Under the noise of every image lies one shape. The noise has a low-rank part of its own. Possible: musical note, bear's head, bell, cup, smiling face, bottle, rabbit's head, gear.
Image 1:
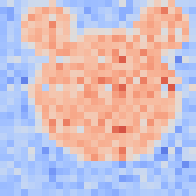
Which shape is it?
bear's head
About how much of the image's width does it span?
nearly all
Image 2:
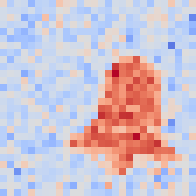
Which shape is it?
bell
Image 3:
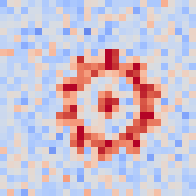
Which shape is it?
gear
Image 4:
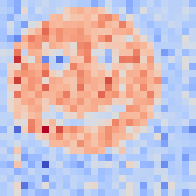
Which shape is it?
smiling face
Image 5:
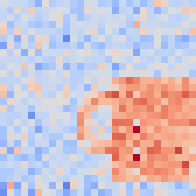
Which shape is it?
cup
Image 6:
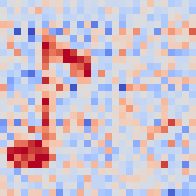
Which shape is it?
musical note
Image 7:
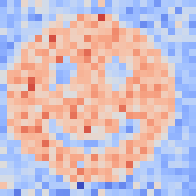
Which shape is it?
smiling face
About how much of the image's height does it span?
nearly all
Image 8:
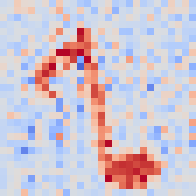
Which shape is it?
musical note
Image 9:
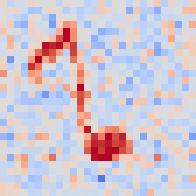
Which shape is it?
musical note
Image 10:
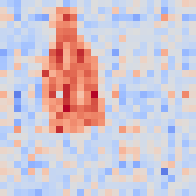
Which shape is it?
bottle
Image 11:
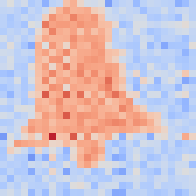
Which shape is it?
bell
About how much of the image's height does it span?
nearly all
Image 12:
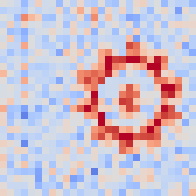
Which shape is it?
gear
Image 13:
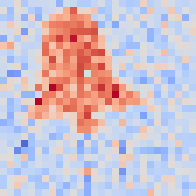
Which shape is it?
bell
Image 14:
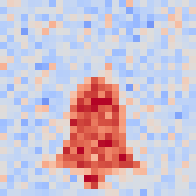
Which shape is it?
bell
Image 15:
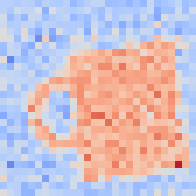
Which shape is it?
cup
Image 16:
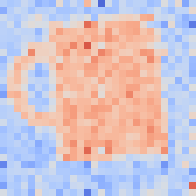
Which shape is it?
cup
